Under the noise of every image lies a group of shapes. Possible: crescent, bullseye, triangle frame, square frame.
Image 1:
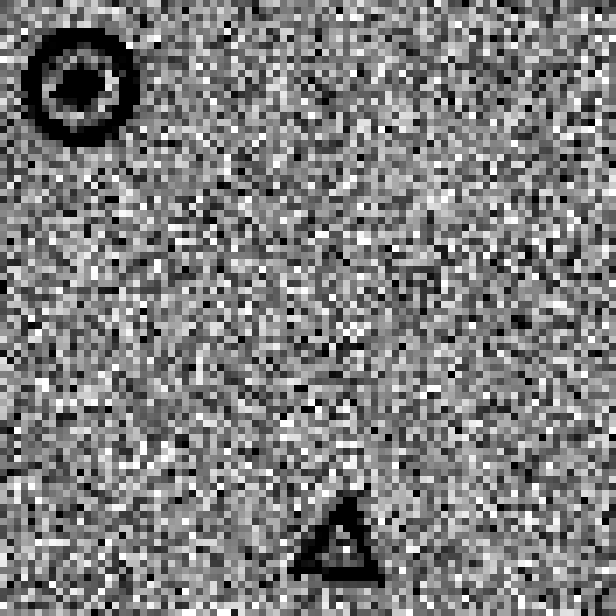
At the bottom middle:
triangle frame
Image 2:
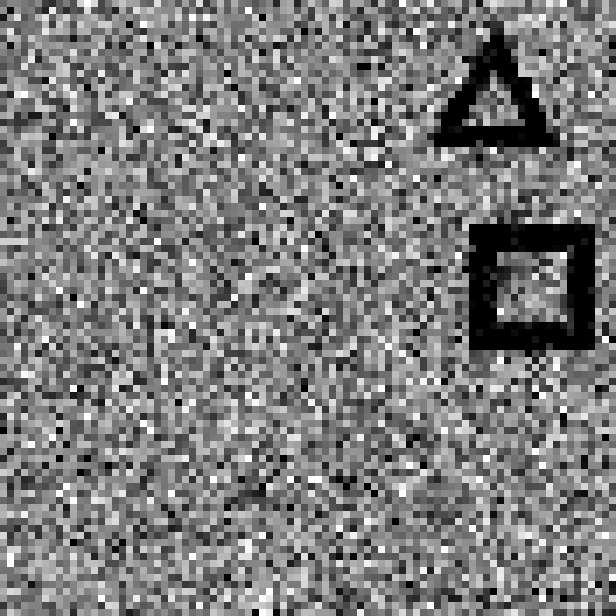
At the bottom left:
nothing
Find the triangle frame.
top right
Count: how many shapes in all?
2
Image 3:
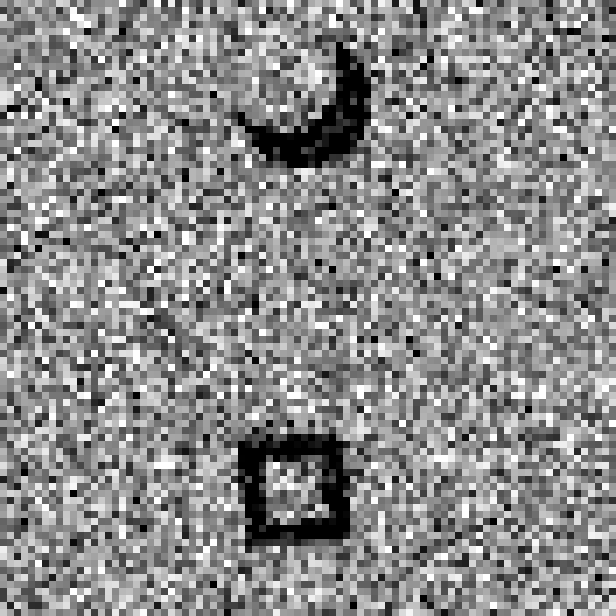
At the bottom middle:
square frame
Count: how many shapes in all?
2
